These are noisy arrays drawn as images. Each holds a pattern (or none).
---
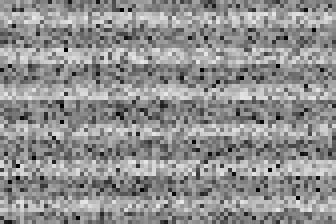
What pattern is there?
horizontal stripes
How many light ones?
6
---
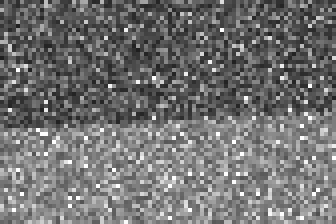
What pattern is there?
a sharp edge
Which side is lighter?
bottom
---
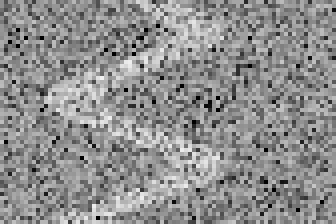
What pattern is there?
a wavy band
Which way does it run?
top to bottom
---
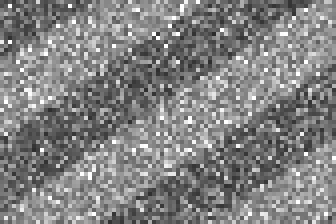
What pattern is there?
diagonal stripes
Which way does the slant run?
bottom left to top right
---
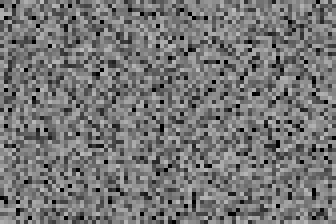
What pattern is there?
only noise
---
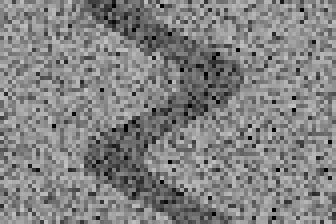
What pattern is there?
a wavy band
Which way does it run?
top to bottom
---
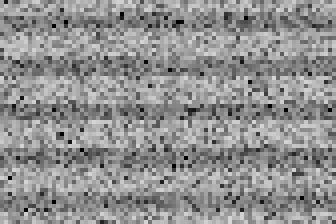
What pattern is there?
horizontal stripes
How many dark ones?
5
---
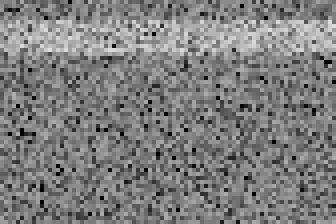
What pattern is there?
one horizontal stripe
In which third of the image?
top
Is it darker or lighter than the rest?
lighter
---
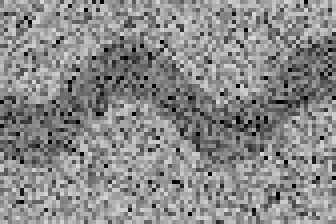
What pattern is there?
a wavy band
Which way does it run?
left to right
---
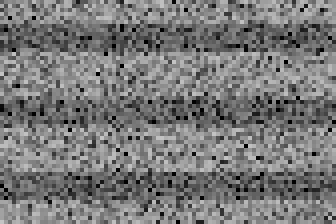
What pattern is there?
horizontal stripes
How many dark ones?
3
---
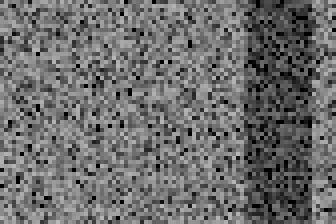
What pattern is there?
one vertical stripe
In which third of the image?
right
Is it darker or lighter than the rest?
darker
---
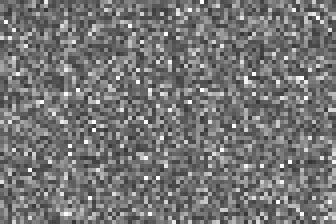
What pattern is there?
only noise
